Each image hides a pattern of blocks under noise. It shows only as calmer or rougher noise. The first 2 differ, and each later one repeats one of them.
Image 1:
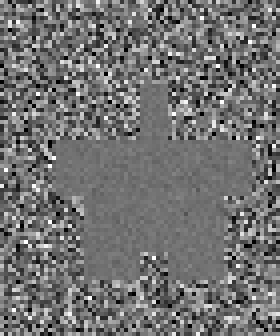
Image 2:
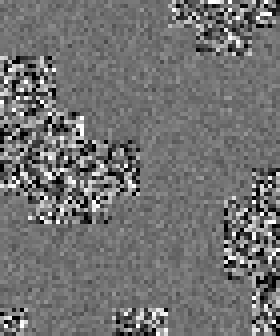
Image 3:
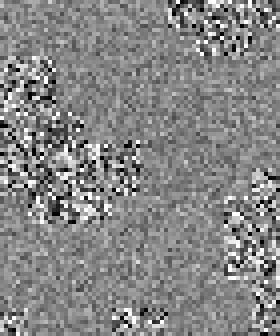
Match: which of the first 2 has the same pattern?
2
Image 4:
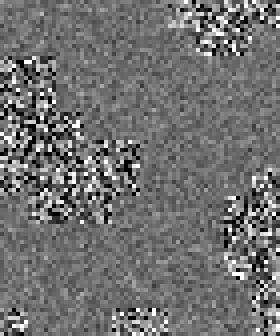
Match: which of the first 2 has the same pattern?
2
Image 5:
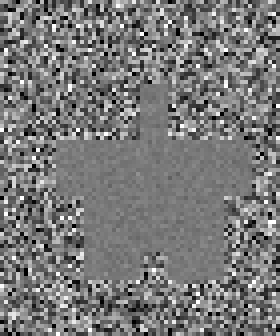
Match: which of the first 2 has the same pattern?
1
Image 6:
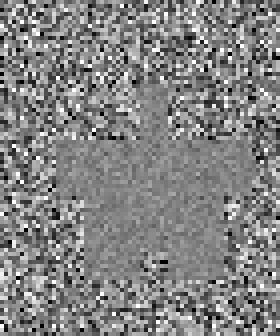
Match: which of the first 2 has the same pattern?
1
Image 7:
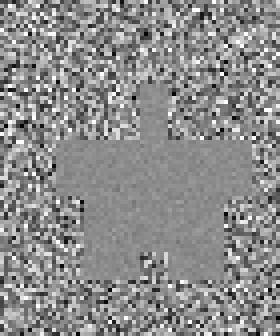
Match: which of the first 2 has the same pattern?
1
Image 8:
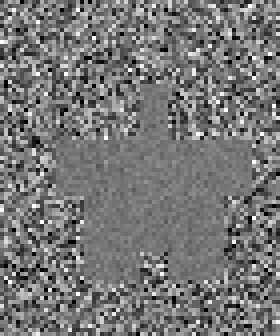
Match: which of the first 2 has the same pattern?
1
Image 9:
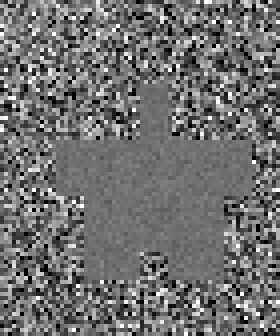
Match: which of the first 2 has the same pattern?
1
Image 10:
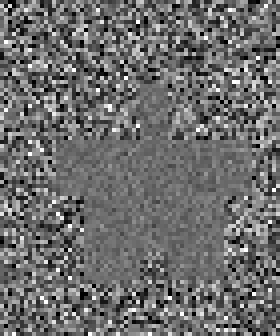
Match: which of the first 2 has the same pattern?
1
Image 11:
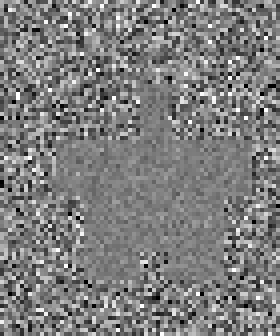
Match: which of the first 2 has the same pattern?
1
